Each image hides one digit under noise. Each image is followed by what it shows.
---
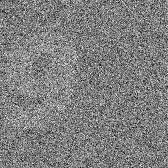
9
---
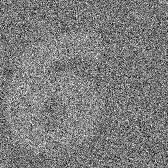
6
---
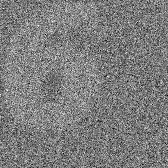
6
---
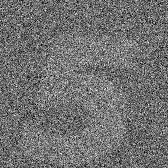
5
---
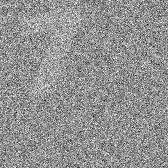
7
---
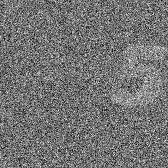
5
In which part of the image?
middle right
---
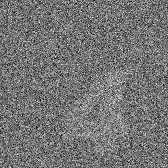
4
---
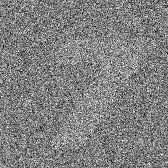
7
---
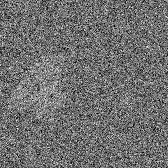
4
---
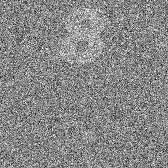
8
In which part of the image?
top middle
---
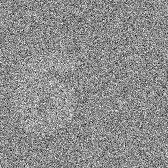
6
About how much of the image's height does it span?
half
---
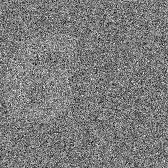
6
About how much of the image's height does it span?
half
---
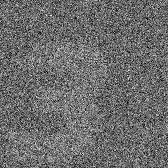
3
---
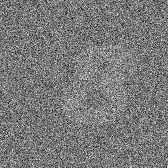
8
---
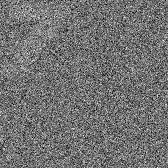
7
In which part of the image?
top left
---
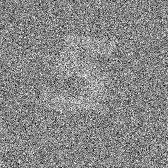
5
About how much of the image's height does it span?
half
